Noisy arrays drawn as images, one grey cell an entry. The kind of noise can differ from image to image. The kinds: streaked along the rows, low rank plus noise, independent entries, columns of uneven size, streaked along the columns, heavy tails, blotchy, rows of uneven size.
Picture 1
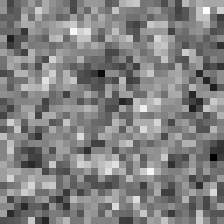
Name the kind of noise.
blotchy
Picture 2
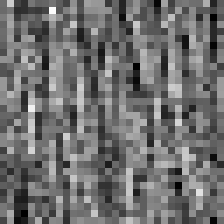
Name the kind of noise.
streaked along the columns
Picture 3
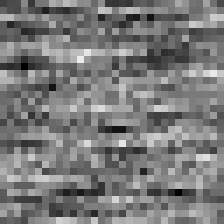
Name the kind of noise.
streaked along the rows
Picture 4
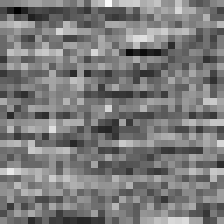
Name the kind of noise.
streaked along the rows
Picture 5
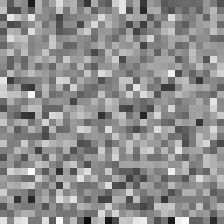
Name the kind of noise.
low rank plus noise
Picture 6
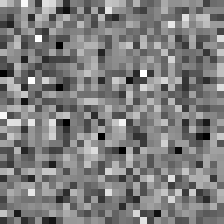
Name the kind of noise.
low rank plus noise
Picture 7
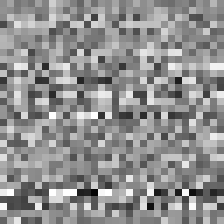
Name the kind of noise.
rows of uneven size
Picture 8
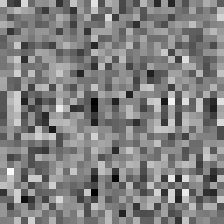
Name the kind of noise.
low rank plus noise
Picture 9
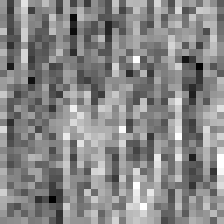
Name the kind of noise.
streaked along the columns
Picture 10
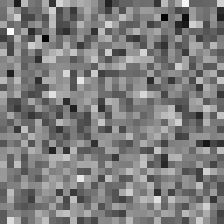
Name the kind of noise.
low rank plus noise
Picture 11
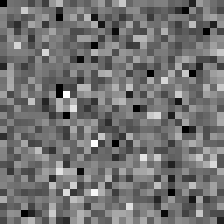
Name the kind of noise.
heavy tails
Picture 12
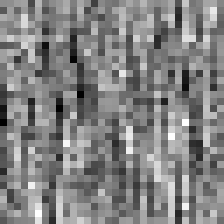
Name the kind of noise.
streaked along the columns
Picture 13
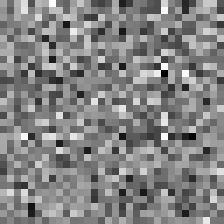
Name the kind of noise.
low rank plus noise
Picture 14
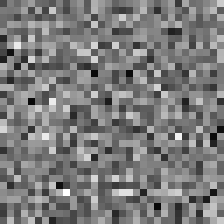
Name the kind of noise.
low rank plus noise
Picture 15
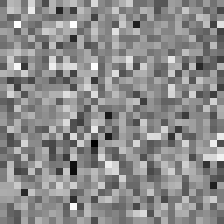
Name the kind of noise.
low rank plus noise
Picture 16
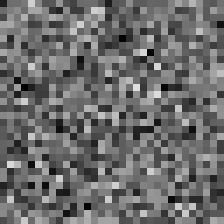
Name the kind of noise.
independent entries
